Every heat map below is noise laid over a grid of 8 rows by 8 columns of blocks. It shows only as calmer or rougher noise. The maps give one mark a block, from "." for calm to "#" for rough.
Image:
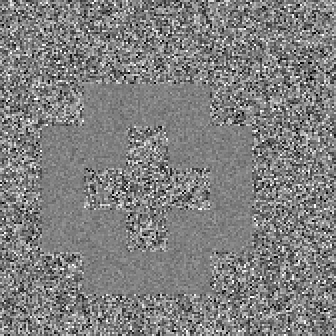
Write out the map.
# # # # # # # #
# # # # # # # #
# # . . . # # #
# . . # . . # #
# . # # # . # #
# . . # . . # #
# # . . . # # #
# # # # # # # #
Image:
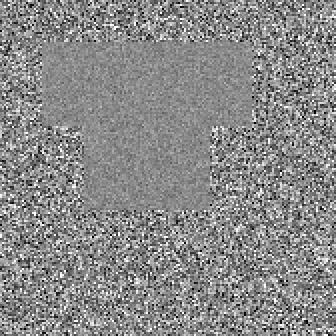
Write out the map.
# # # # # # # #
# . . . . . # #
# . . . . . # #
# # . . . # # #
# # . . . # # #
# # # # # # # #
# # # # # # # #
# # # # # # # #
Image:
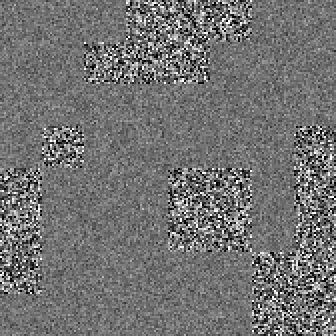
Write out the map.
. . . # # # . .
. . # # # . . .
. . . . . . . .
. # . . . . . #
# . . . # # . #
# . . . # # . #
# . . . . . # #
. . . . . . # #
